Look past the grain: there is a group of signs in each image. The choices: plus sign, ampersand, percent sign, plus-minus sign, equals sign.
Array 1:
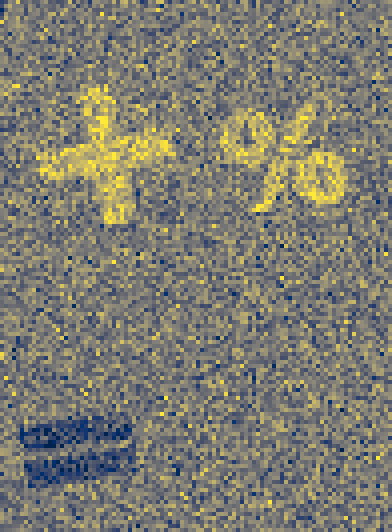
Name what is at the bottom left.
equals sign
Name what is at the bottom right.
nothing
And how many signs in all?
3
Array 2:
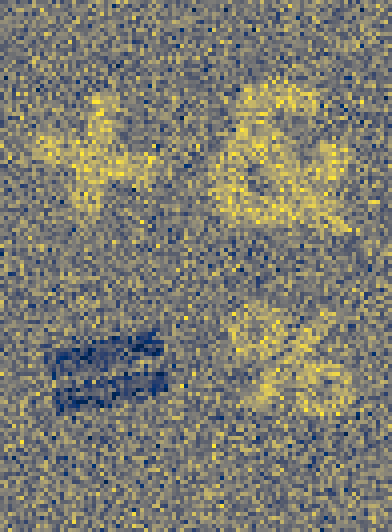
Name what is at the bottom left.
equals sign
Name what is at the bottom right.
percent sign
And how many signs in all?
4
